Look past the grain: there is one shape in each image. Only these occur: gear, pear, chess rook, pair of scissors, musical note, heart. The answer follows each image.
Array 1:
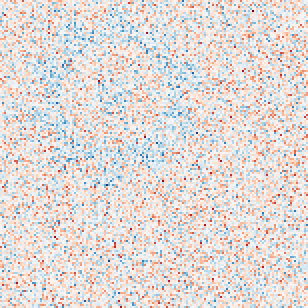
gear
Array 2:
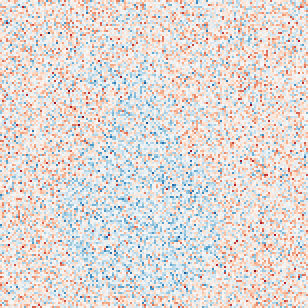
pear
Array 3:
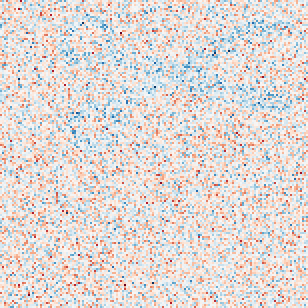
pair of scissors
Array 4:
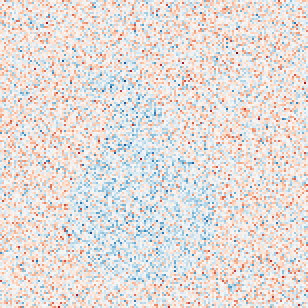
pear
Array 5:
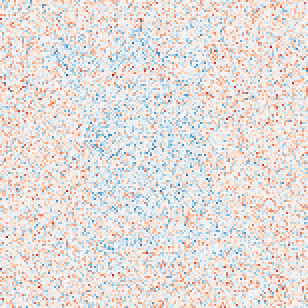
chess rook
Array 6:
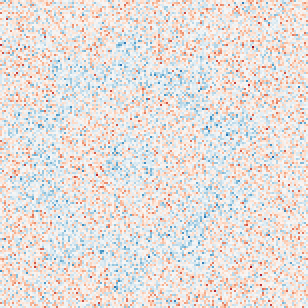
gear
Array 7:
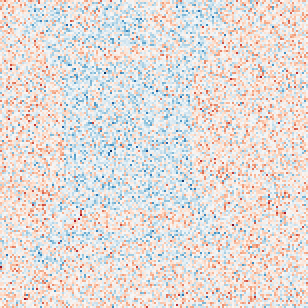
chess rook
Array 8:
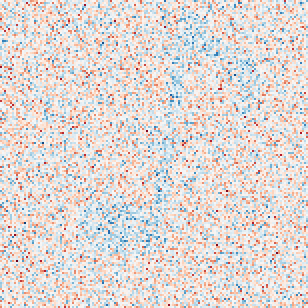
musical note
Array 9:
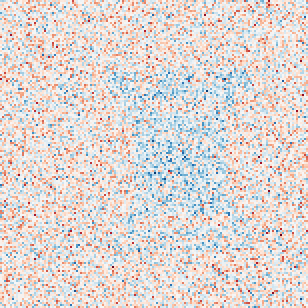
chess rook
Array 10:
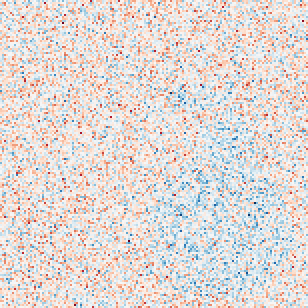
pear
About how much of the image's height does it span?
two thirds
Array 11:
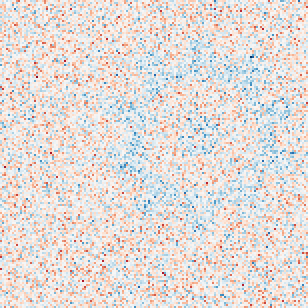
gear
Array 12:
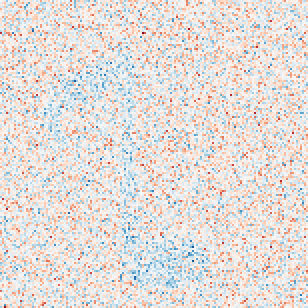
musical note
